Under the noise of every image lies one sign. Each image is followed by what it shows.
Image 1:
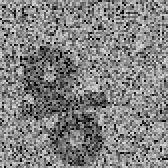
dark percent sign
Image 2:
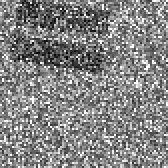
dark equals sign
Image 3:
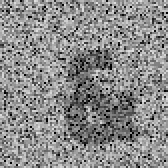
dark ampersand
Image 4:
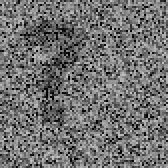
dark question mark
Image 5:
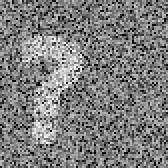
light question mark
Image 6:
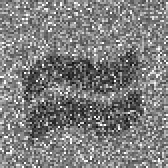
dark approximately sign
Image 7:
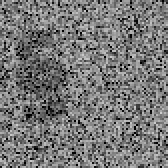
dark section sign
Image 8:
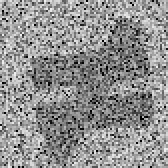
dark not-equal sign
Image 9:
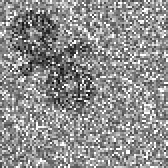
dark percent sign
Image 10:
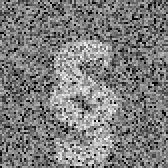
light section sign
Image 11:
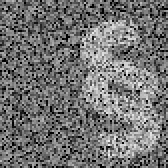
light section sign
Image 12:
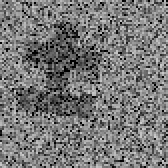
dark plus-minus sign
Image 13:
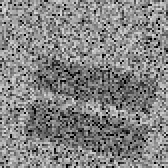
dark equals sign
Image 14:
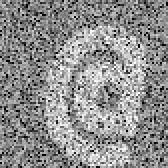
light at sign
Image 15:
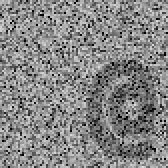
dark at sign
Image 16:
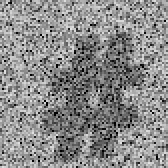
dark hash sign
